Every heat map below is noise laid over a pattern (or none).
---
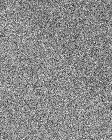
a sharp edge
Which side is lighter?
bottom left
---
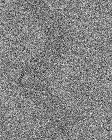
a wavy band
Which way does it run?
top to bottom
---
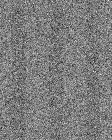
vertical stripes
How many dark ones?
3
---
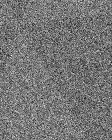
spokes from one point
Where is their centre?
top left
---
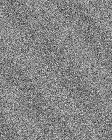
diagonal stripes
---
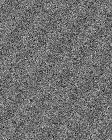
diagonal stripes
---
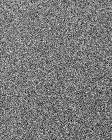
a smooth slope
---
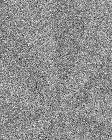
spokes from one point
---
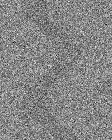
a wavy band
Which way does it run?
top to bottom
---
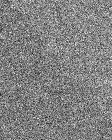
a sharp edge
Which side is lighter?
top right
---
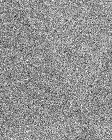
spokes from one point
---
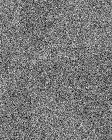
spokes from one point
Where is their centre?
middle left
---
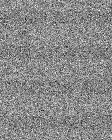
horizontal stripes
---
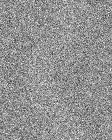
a wavy band
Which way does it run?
top to bottom
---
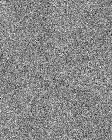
spokes from one point
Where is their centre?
centre
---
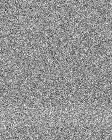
one horizontal stripe
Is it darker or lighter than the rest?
lighter
